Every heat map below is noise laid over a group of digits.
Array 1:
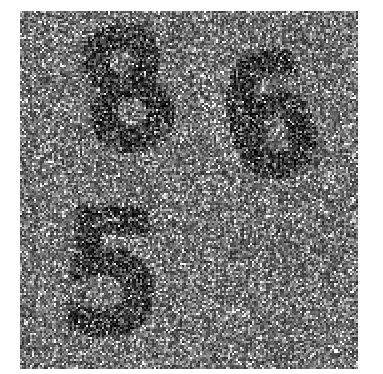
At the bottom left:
5
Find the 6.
top right
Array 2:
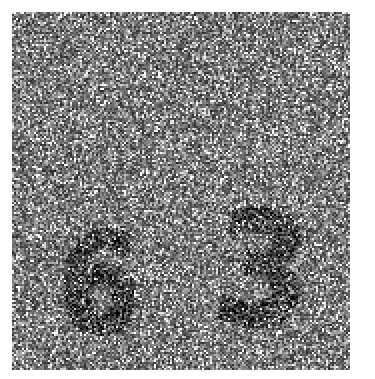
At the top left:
nothing
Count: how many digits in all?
2
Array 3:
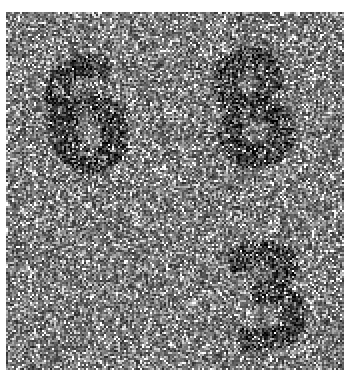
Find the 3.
bottom right
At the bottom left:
nothing
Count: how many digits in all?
3
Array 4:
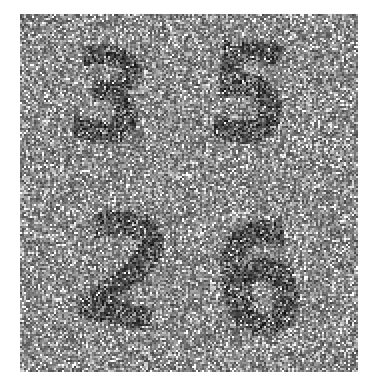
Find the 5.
top right
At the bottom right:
6
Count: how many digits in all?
4
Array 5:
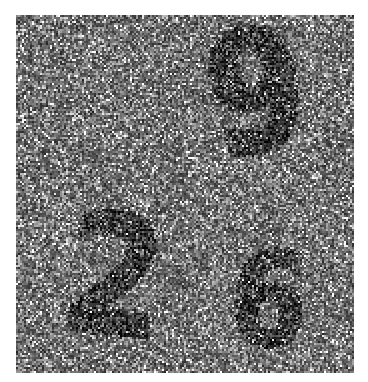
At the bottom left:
2
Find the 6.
bottom right
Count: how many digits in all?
3
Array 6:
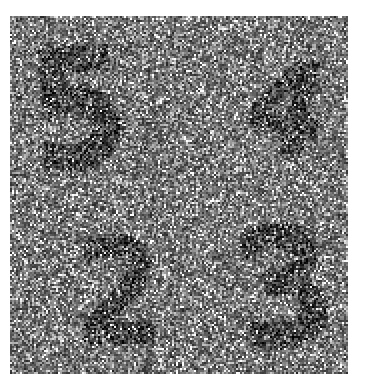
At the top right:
4
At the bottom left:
2
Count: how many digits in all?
4
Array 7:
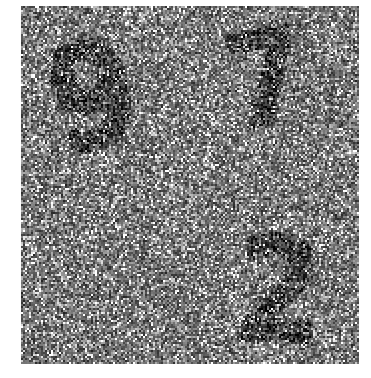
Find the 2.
bottom right
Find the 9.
top left
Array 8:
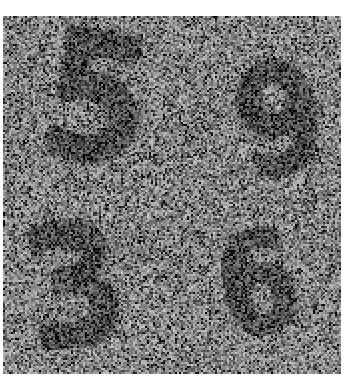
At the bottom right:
6
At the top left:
5
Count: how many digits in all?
4
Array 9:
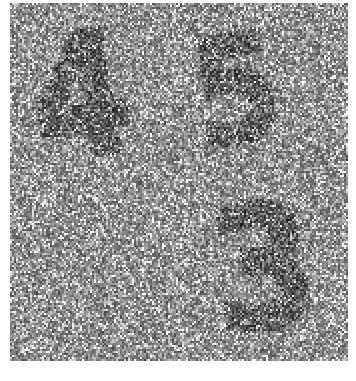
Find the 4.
top left
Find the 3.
bottom right
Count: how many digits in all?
3
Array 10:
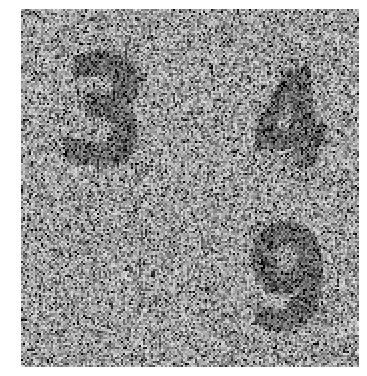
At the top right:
4
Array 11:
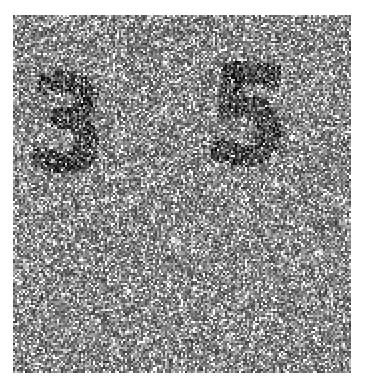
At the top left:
3
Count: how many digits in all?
2
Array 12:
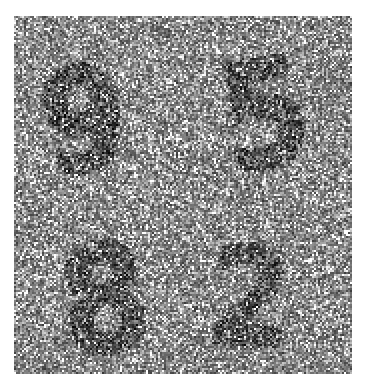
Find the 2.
bottom right
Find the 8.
bottom left
